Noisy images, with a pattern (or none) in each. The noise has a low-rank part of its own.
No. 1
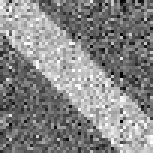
a diagonal band
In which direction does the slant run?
top left to bottom right
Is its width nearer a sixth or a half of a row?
a half
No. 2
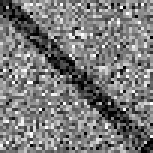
a diagonal band
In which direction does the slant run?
top left to bottom right
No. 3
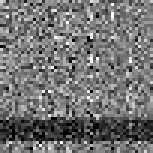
one band of rows
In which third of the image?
bottom
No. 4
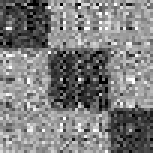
blocks along the diagonal
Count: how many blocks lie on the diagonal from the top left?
3
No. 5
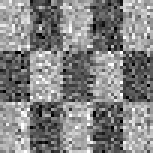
a checkerboard
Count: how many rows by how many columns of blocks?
3 by 5
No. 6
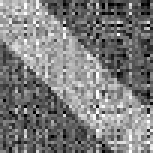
a diagonal band
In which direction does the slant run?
top left to bottom right
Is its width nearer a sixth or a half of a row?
a half
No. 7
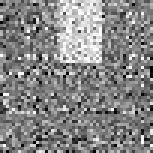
one block
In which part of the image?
top middle
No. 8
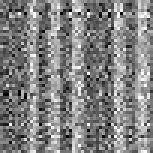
bands of columns
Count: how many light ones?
5
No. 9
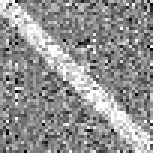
a diagonal band
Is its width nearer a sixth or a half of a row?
a sixth
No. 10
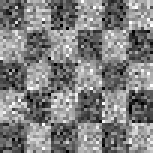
a checkerboard
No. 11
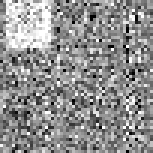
one block
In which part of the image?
top left
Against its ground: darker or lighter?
lighter
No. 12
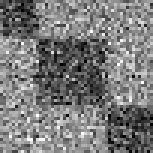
blocks along the diagonal
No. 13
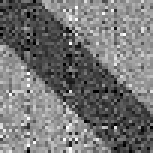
a diagonal band
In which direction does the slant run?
top left to bottom right
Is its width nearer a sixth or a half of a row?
a half
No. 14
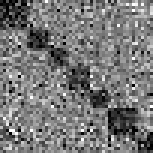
blocks along the diagonal
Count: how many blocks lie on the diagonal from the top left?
7
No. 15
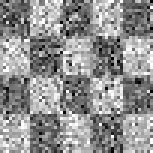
a checkerboard
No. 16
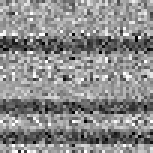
bands of rows
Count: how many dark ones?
3
